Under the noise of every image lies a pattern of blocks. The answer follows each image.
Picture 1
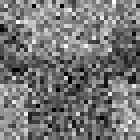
left and right mirror each other
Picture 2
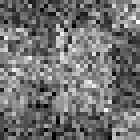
top and bottom mirror each other
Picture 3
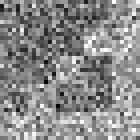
mirrored about the diagonal from the top left
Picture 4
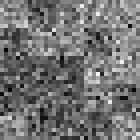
mirrored about the diagonal from the bottom left
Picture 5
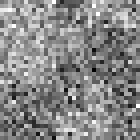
no symmetry
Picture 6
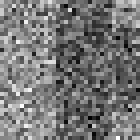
top and bottom mirror each other
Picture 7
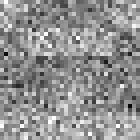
left and right mirror each other
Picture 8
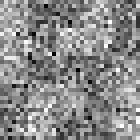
the same after a half turn
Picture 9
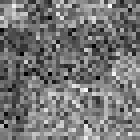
no symmetry
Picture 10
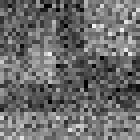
no symmetry
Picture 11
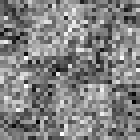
the same after a half turn
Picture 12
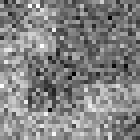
mirrored about the diagonal from the bottom left
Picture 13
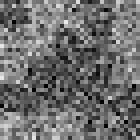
mirrored about the diagonal from the top left
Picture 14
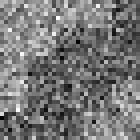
mirrored about the diagonal from the top left
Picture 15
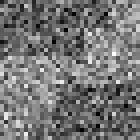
the same after a half turn
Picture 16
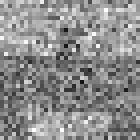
left and right mirror each other
